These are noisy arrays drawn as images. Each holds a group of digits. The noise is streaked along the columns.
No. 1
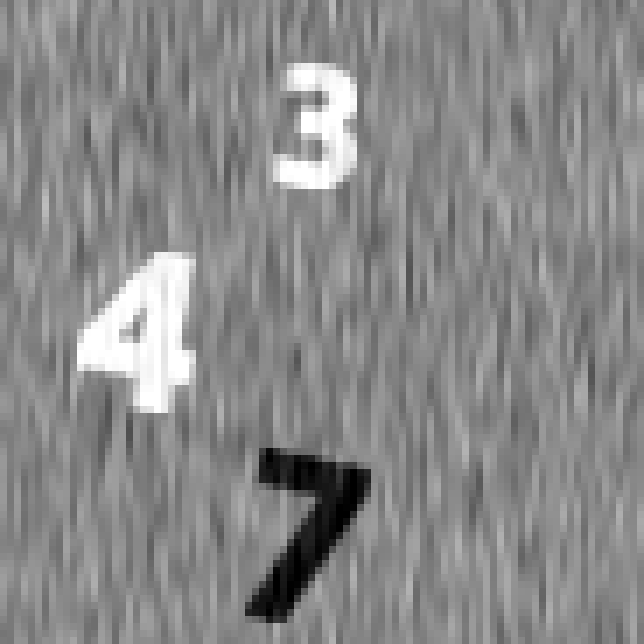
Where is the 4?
middle left
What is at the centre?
nothing
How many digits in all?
3
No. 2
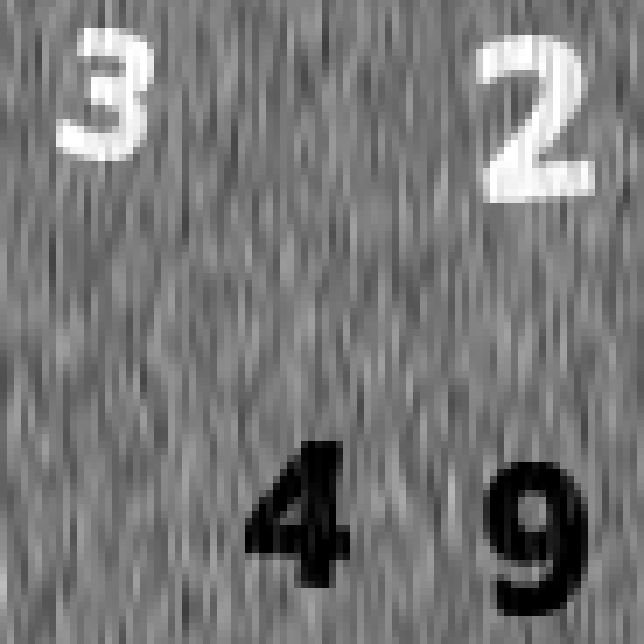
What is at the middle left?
nothing
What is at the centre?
nothing
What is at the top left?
3
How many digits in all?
4
